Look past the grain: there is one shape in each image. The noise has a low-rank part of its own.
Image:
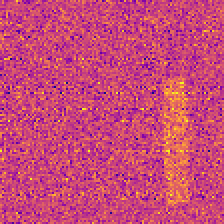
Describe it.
light bar
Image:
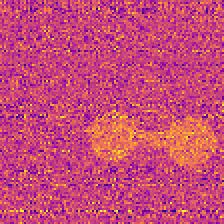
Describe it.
light dumbbell
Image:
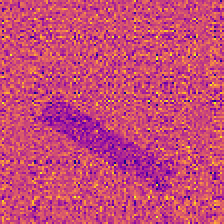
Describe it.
dark bar
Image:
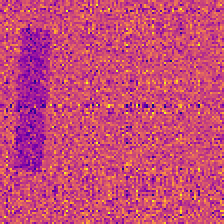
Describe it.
dark bar
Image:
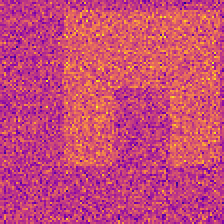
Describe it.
light square with a notch
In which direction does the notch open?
down
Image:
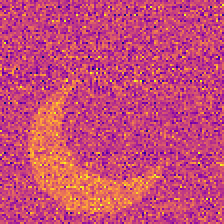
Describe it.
light crescent
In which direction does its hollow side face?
up and right
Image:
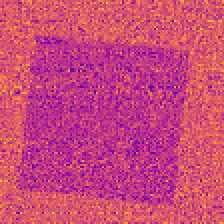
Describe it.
dark square
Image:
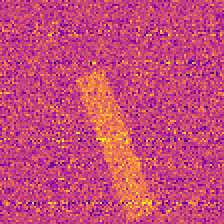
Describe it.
light bar
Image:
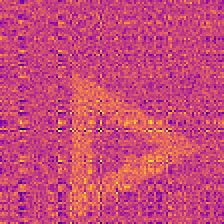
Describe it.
light triangle frame
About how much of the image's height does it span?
two thirds
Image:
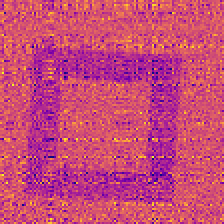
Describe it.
dark square frame
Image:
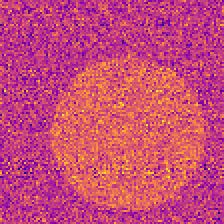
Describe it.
light disc
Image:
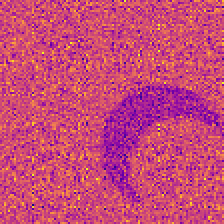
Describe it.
dark crescent
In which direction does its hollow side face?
down and right
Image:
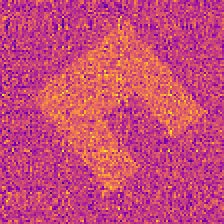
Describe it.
light square with a notch
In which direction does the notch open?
down and right
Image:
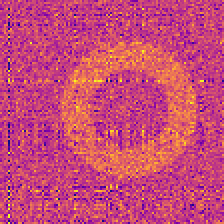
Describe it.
light ring
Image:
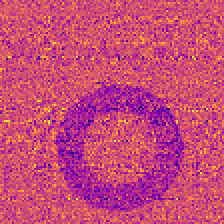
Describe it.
dark ring
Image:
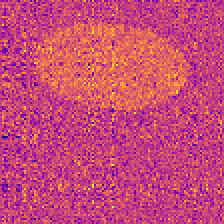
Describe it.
light ellipse
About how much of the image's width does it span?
two thirds
